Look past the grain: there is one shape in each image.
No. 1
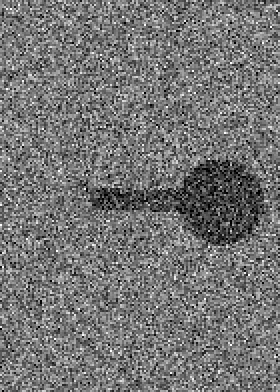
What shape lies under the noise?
lollipop
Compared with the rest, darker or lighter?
darker
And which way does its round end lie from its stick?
right
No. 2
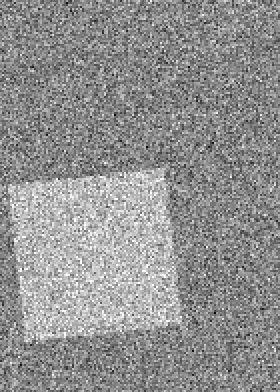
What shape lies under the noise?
square
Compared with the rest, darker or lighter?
lighter
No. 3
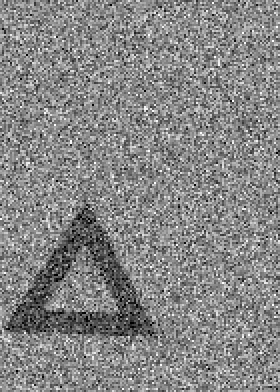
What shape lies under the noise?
triangle frame
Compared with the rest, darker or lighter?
darker
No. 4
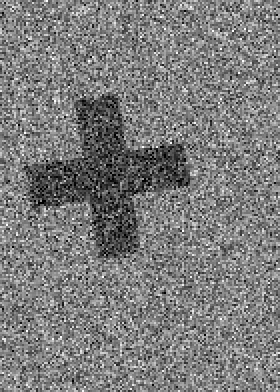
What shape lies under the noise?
cross
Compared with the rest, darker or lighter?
darker
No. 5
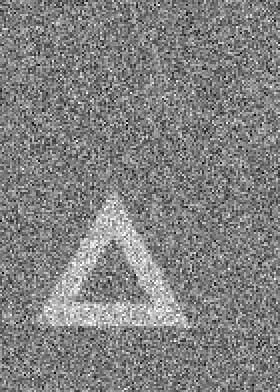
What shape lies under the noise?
triangle frame
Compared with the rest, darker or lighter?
lighter
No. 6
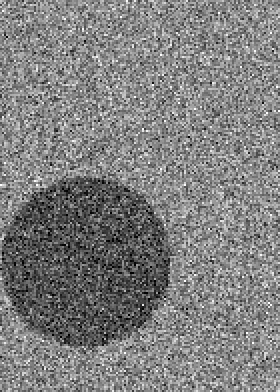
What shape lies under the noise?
disc
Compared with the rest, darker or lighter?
darker
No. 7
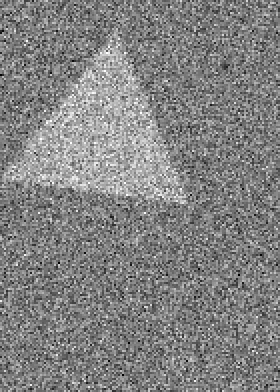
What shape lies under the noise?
triangle
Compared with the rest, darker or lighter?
lighter
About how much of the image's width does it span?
two thirds
